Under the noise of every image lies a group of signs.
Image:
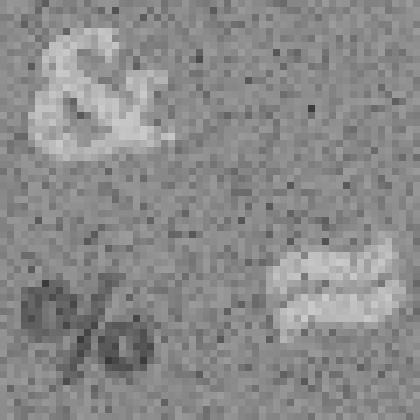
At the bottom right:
approximately sign
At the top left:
ampersand
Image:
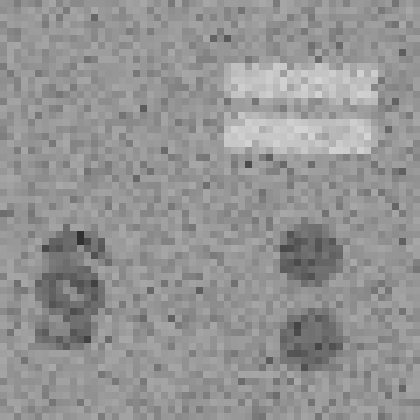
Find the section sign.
bottom left
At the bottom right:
colon
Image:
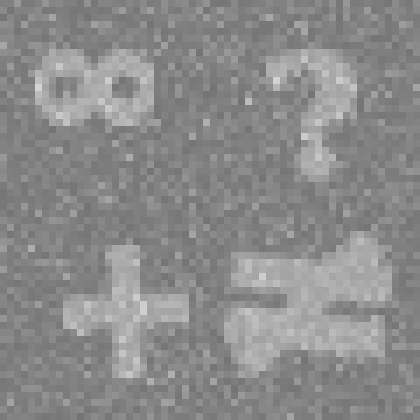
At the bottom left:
plus sign
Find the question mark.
top right
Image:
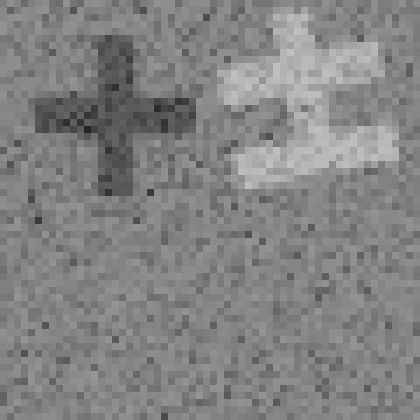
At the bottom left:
nothing
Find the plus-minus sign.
top right
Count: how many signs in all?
2
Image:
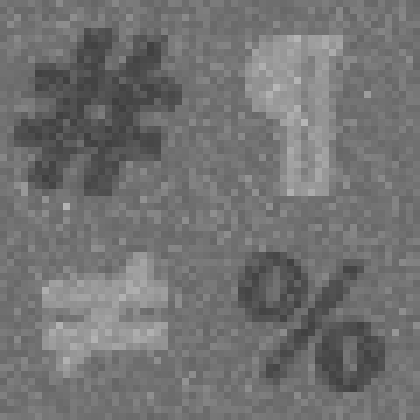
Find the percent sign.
bottom right
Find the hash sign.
top left
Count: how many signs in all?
4
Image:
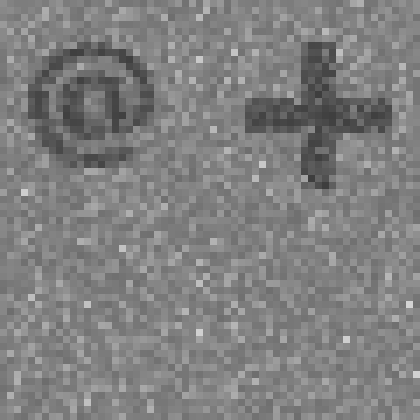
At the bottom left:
nothing
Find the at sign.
top left
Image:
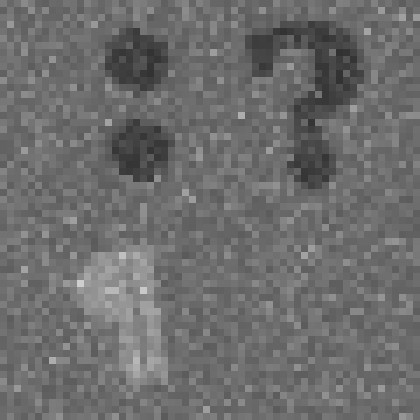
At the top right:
question mark
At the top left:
colon
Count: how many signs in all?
3
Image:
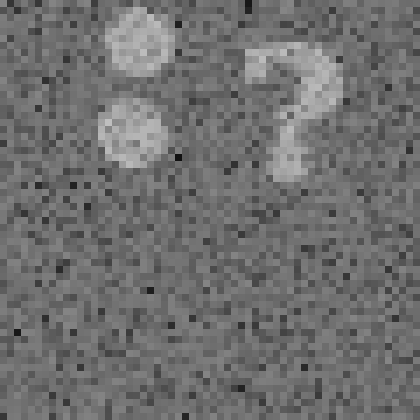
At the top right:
question mark
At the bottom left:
nothing
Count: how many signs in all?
2
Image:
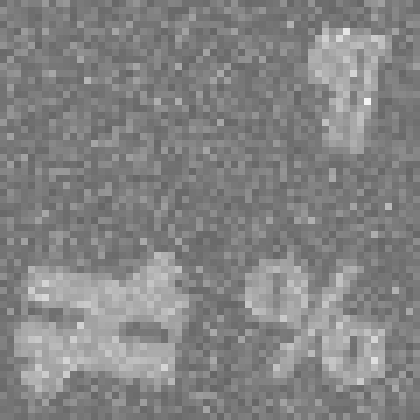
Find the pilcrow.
top right
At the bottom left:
not-equal sign
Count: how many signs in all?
3
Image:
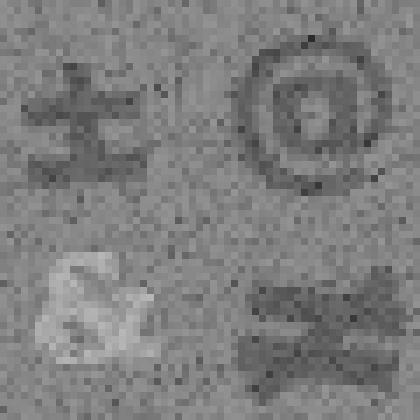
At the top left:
plus-minus sign
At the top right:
at sign
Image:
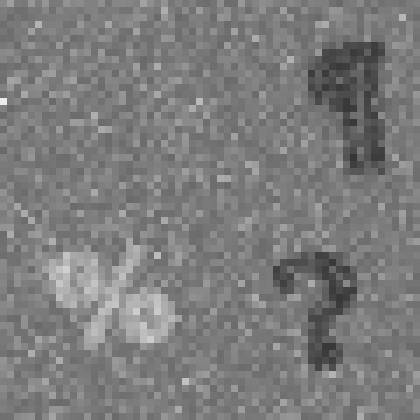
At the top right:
pilcrow
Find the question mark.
bottom right
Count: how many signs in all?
3
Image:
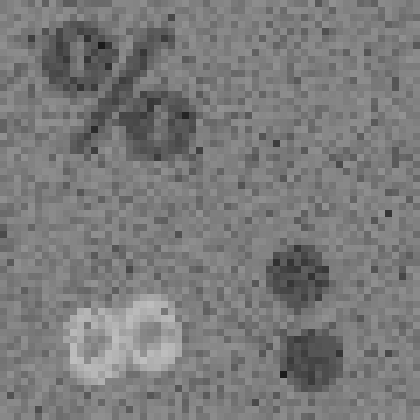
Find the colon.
bottom right
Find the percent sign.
top left
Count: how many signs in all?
3
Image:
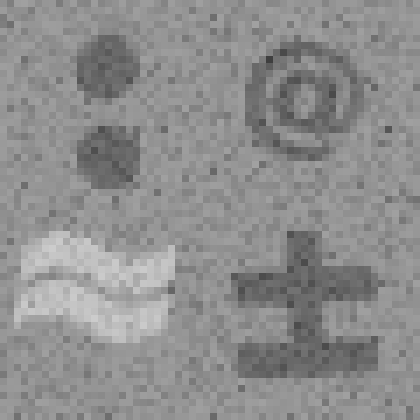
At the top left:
colon
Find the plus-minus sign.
bottom right
